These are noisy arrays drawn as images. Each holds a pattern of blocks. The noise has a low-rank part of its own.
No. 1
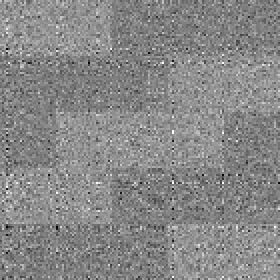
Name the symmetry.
the same after a half turn
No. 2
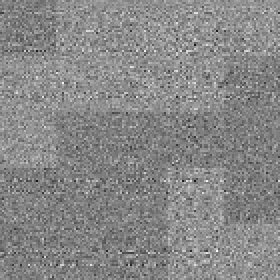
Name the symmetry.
no symmetry
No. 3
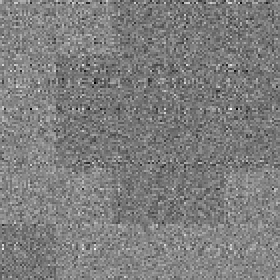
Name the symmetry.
mirrored about the diagonal from the bottom left
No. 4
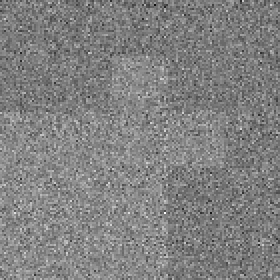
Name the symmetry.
mirrored about the diagonal from the bottom left
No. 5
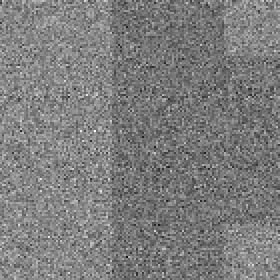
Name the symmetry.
top and bottom mirror each other
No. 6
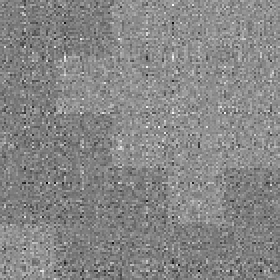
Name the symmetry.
mirrored about the diagonal from the bottom left
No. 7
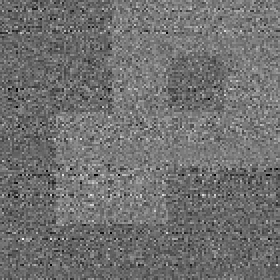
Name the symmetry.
mirrored about the diagonal from the bottom left
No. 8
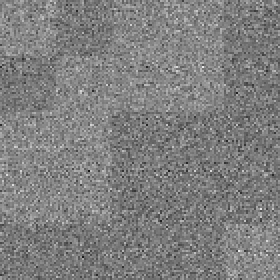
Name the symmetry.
mirrored about the diagonal from the top left
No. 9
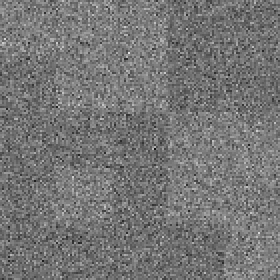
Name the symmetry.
mirrored about the diagonal from the bottom left
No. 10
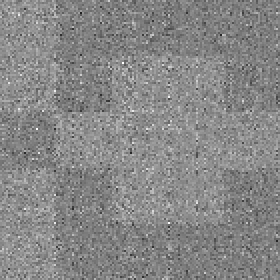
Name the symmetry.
top and bottom mirror each other
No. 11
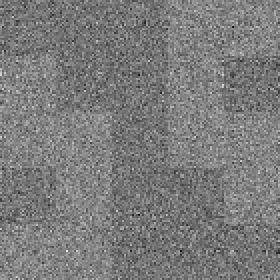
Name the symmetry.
the same after a half turn
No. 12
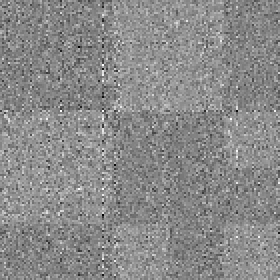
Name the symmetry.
mirrored about the diagonal from the top left
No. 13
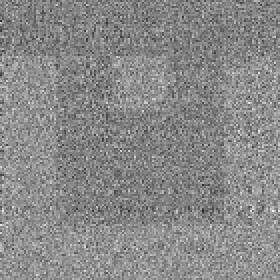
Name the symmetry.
left and right mirror each other
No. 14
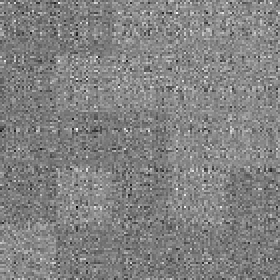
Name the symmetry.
mirrored about the diagonal from the bottom left
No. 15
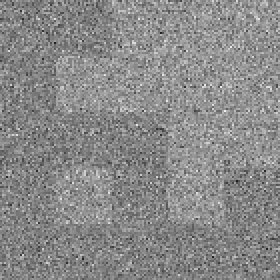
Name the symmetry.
mirrored about the diagonal from the bottom left
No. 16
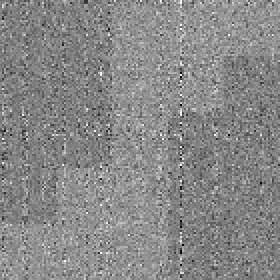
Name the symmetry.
the same after a half turn
